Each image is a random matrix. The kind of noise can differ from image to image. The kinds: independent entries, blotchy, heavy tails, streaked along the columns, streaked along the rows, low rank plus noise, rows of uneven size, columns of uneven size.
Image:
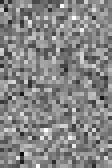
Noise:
independent entries
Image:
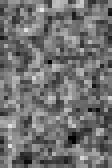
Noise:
blotchy
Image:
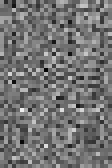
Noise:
low rank plus noise
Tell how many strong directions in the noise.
one
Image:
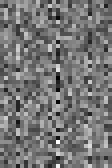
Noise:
columns of uneven size
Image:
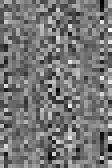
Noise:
columns of uneven size
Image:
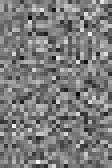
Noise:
low rank plus noise
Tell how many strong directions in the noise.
three or four
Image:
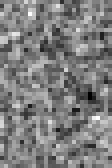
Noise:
blotchy
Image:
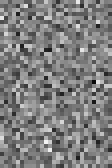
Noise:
low rank plus noise
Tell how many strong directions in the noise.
three or four
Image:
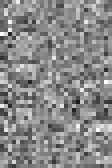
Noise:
low rank plus noise
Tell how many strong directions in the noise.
three or four
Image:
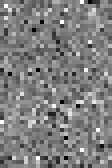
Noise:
heavy tails
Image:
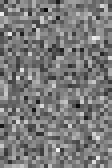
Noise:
independent entries
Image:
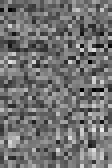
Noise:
low rank plus noise
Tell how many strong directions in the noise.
two
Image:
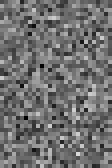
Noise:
independent entries
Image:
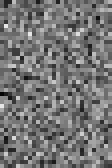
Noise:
independent entries
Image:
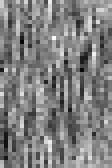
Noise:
streaked along the columns
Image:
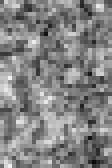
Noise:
blotchy
